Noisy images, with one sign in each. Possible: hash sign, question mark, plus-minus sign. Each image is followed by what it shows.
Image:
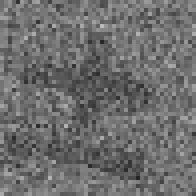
plus-minus sign
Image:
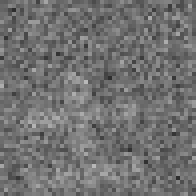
plus-minus sign
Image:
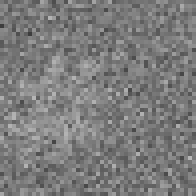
hash sign
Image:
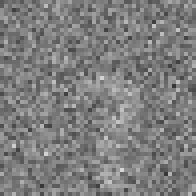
question mark
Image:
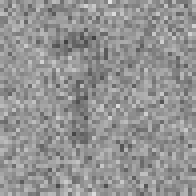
question mark
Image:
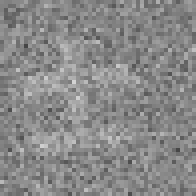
plus-minus sign
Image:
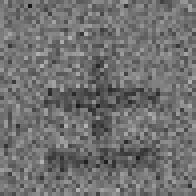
plus-minus sign
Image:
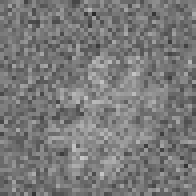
hash sign
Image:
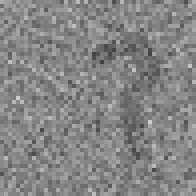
question mark
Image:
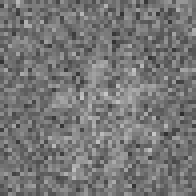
hash sign
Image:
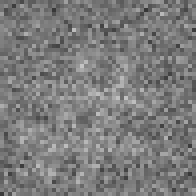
hash sign
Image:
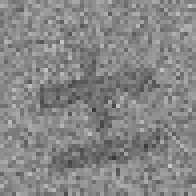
plus-minus sign
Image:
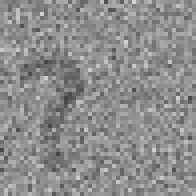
question mark
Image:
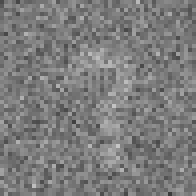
question mark
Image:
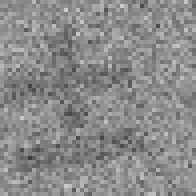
plus-minus sign
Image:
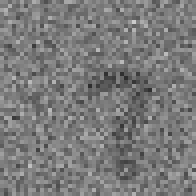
question mark
